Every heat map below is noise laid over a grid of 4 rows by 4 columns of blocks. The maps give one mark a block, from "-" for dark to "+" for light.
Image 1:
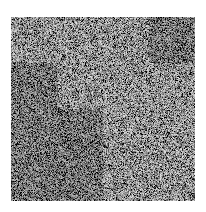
+ + + -
- + + +
- - + +
- - + +
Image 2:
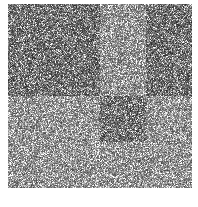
- - + -
- - + -
+ + - +
+ + + +
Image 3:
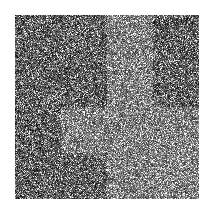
- - + -
- - + -
- + + +
- - + +
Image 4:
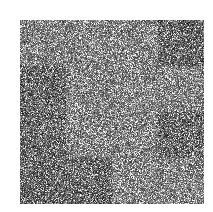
+ + + -
- + + +
- + + -
- - + +
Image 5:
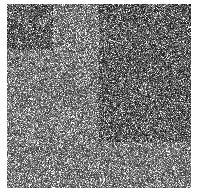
- + - -
+ + - -
+ + - -
+ + + +
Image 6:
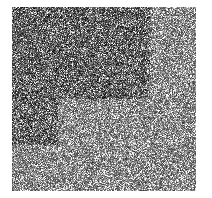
- - - +
- - - +
- + + +
+ + + +
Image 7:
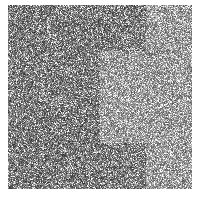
- - - +
- - + +
- - + +
- - - +
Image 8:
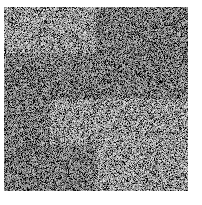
+ + - -
- - - -
- + + +
- - + +
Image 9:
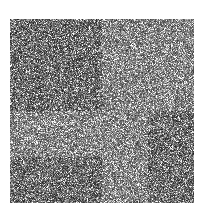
- - + +
- - + +
+ + + -
- - + -
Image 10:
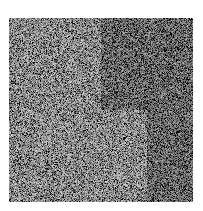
+ + - -
+ + - -
+ + + -
+ + + -
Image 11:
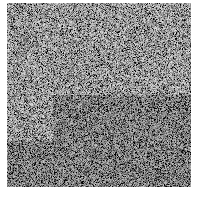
+ + + +
+ + + +
+ - - -
- - - -
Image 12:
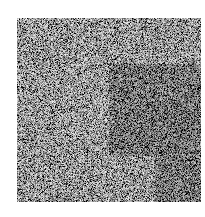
+ + + +
+ + - -
+ + - -
+ + + -
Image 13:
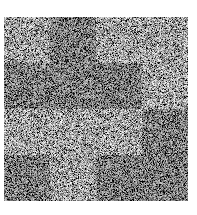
+ - + +
- - - +
+ + + -
- + - -
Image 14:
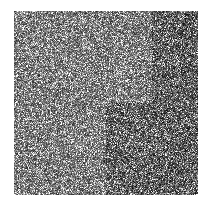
+ + + -
+ + + -
+ + - -
+ + - -
